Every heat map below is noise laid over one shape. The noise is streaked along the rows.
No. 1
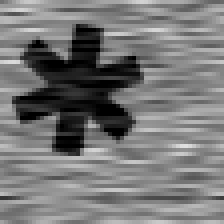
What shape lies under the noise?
asterisk
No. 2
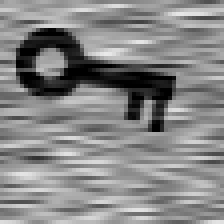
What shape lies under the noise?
key
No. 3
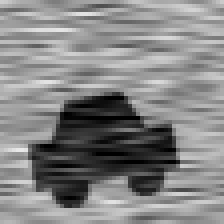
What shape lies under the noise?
car
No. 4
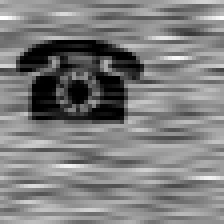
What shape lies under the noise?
telephone
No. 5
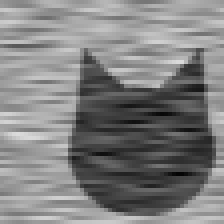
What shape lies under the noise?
cat's head
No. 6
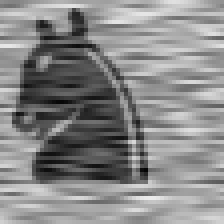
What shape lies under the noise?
chess knight
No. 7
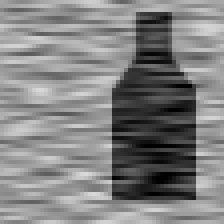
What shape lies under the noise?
bottle
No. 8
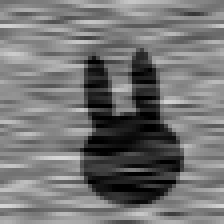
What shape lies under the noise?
rabbit's head
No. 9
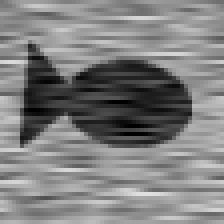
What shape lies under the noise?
fish
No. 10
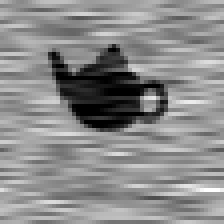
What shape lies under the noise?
teapot
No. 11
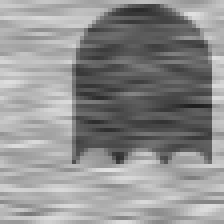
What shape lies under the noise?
ghost
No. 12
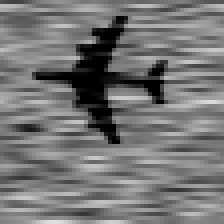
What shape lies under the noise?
airplane
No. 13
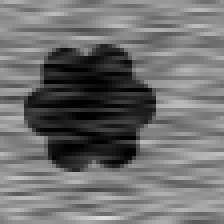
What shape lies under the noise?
flower
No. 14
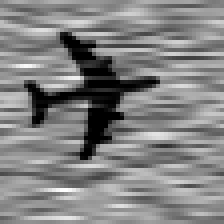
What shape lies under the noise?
airplane
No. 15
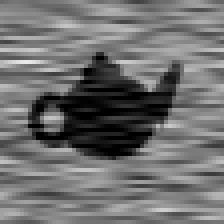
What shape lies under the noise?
teapot
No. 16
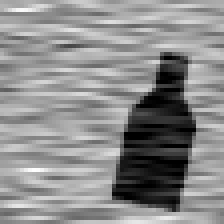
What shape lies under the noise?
bottle
